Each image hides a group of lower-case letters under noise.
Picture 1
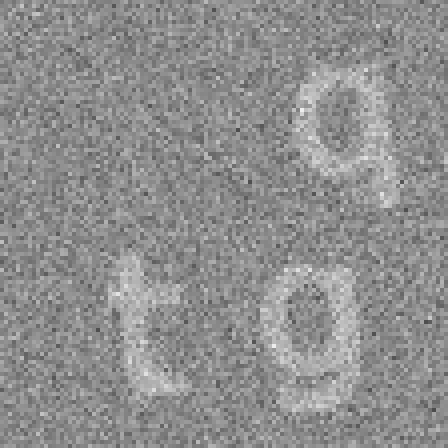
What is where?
top right: q; bottom left: t; bottom right: g
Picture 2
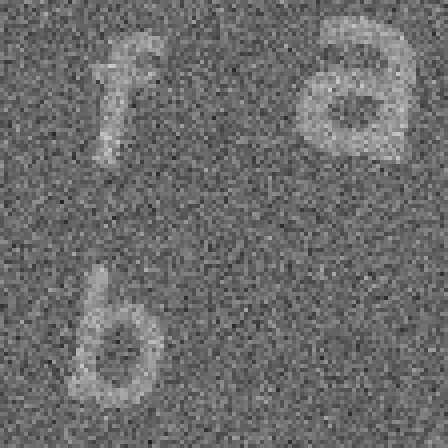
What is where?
top left: f; top right: a; bottom left: b
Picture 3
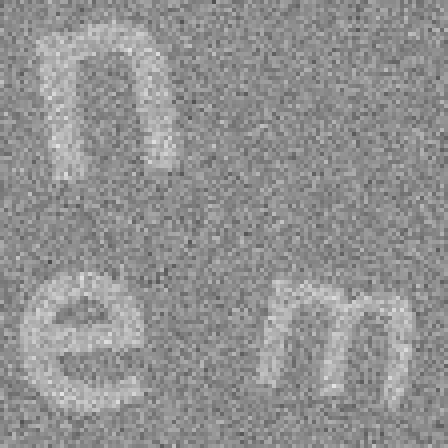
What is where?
top left: n; bottom left: e; bottom right: m
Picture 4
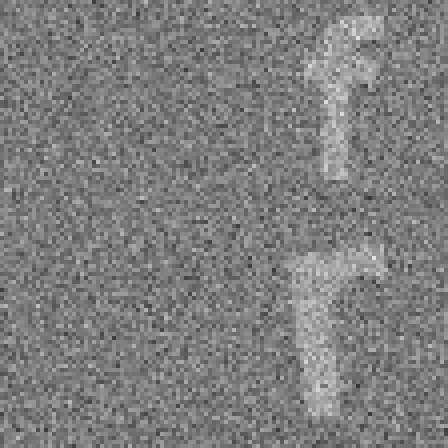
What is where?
top right: f; bottom right: r
